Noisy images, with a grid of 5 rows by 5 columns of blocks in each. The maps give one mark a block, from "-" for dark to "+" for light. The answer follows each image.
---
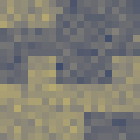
+ + - - -
- - - - -
- + - - +
+ + + + +
+ + + - -
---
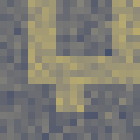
- + - - +
- + - - +
- + + + +
- - + - -
- - - - -
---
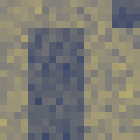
+ + + + -
+ - - + +
+ - - + +
+ - - + +
+ - - + +
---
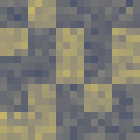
- + - - -
+ - + - +
- - + - +
- + - + -
+ + - - -
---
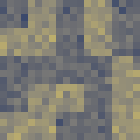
- + - + -
+ + - + -
- - - - +
- + + - +
+ + - - +
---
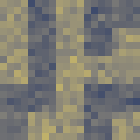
+ - + - -
+ - + - +
+ - + + +
- - + - -
- + + - +
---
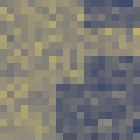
+ + + - -
+ + + + +
+ + + - -
+ + - - -
+ + - - -
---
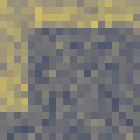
+ + + + +
+ - - - -
+ - - - -
+ - - - -
- - - - -
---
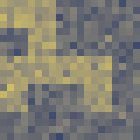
+ + - - -
- + - - -
+ + + + -
+ - - + -
- - - - -
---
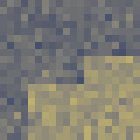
- - - - -
- - - - -
- - - + +
- + + + +
- + + + +
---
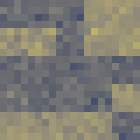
- - - + +
+ + - + +
- - - - -
- - - - +
+ + + + -
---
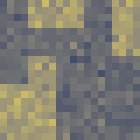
- + + - +
- - - - +
- + - - -
+ + - - -
+ + - - -
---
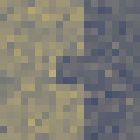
+ + + - -
+ + + - -
+ + - - -
+ + + - -
+ + + - -
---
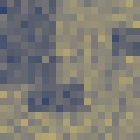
- - + + +
- - + + -
- - + + +
+ - - + +
+ + + + +
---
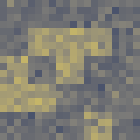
- - - - -
- + + + -
+ - + - -
+ + - - -
- - - + -
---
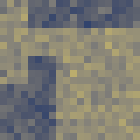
+ - - - -
+ + + + +
+ - + + +
- - + + +
- - + + +
